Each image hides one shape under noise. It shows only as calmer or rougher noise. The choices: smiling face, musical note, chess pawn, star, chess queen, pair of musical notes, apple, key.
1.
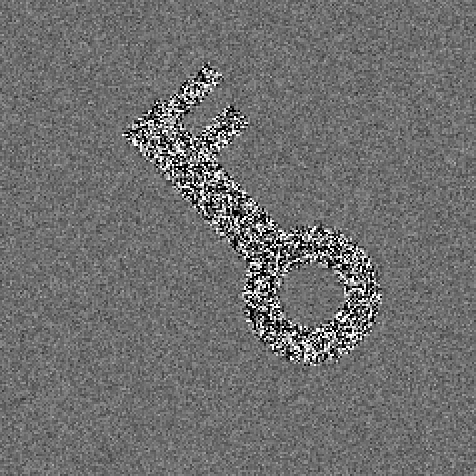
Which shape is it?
key
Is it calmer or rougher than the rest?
rougher
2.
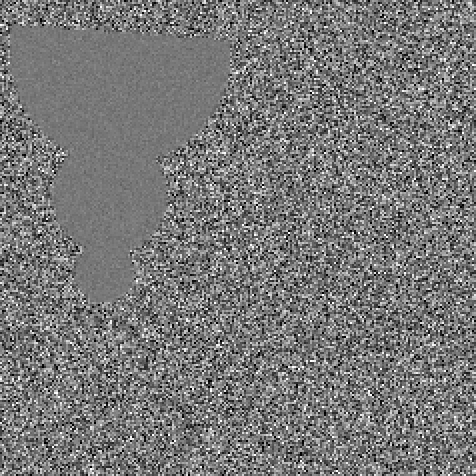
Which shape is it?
chess pawn
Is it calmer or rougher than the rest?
calmer
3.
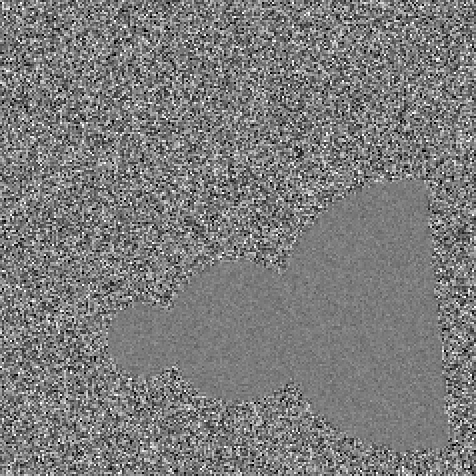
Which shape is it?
chess pawn
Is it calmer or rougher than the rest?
calmer
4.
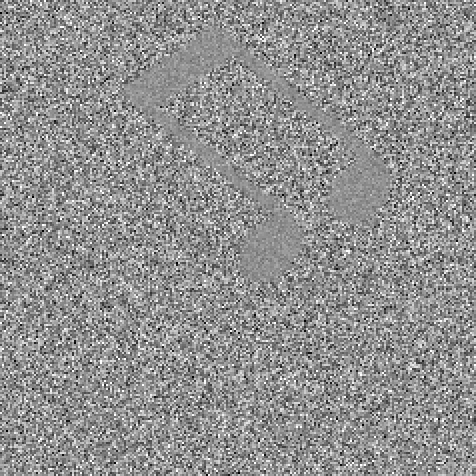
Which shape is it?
pair of musical notes
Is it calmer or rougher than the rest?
calmer
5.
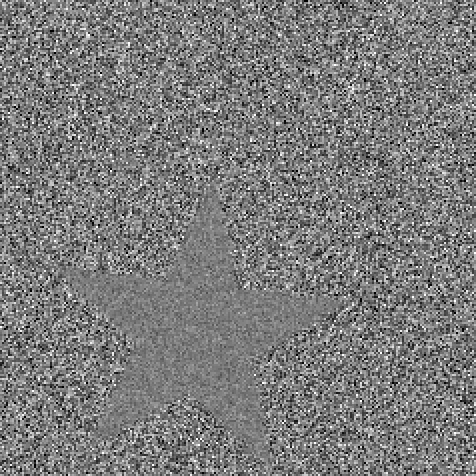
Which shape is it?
star
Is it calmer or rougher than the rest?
calmer
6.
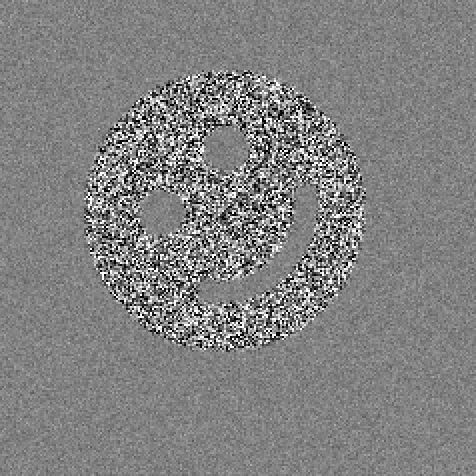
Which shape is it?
smiling face
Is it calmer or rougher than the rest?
rougher
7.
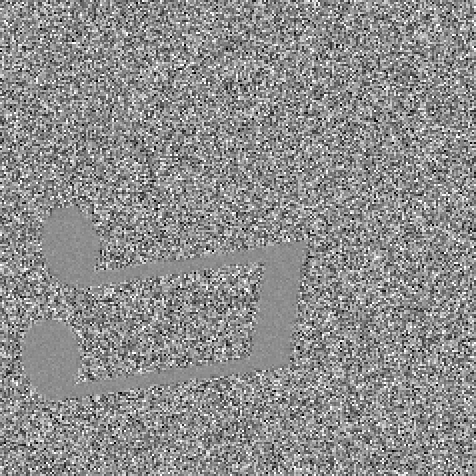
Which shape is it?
pair of musical notes
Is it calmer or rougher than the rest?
calmer
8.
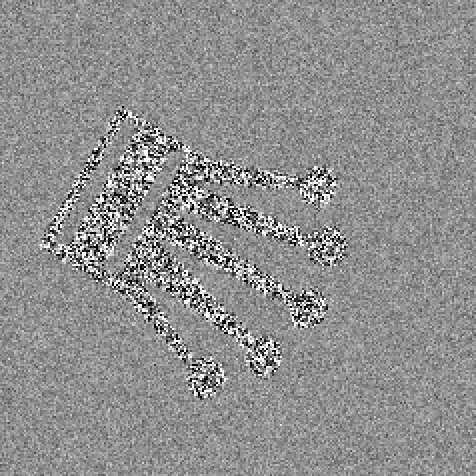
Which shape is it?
chess queen
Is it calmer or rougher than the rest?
rougher
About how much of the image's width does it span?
two thirds
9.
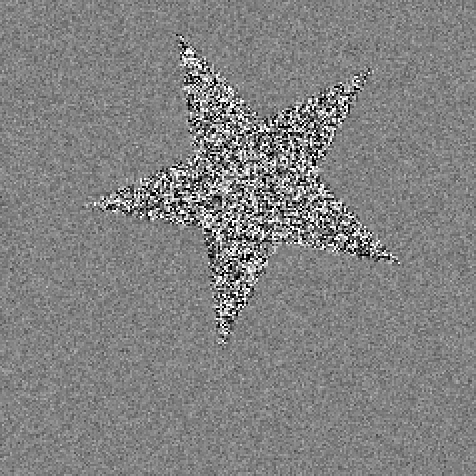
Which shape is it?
star
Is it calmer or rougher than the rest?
rougher
